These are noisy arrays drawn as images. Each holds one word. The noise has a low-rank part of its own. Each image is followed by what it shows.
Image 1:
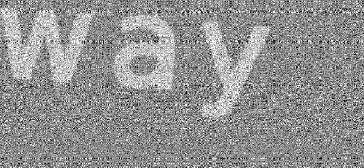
way
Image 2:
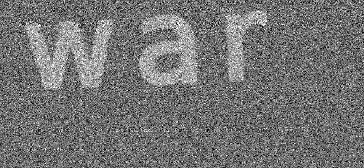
war
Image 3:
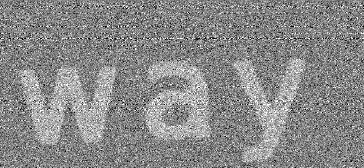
way
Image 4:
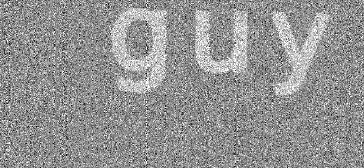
guy
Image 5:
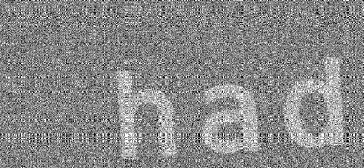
had
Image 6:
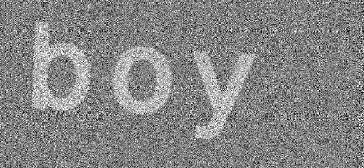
boy
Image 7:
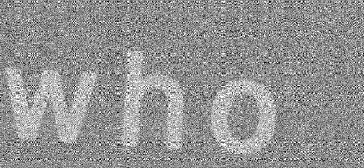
who
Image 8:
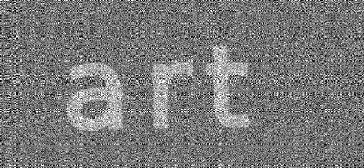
art
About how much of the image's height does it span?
half
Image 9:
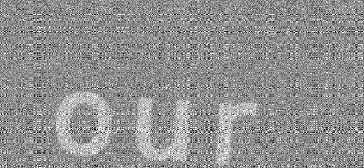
our
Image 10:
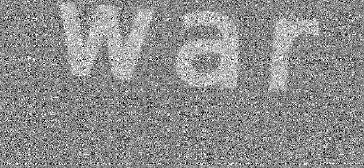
war
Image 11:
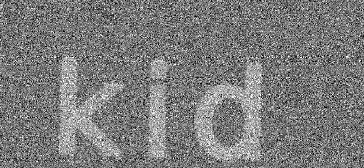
kid
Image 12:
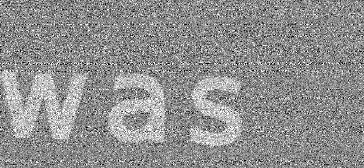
was
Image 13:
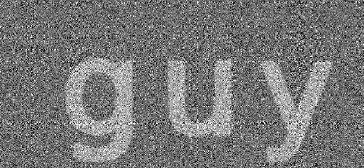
guy
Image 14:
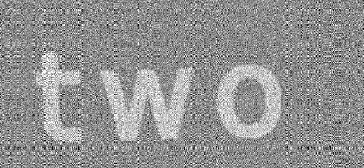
two
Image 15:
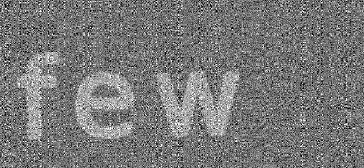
few
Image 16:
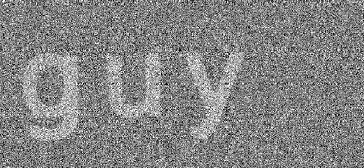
guy
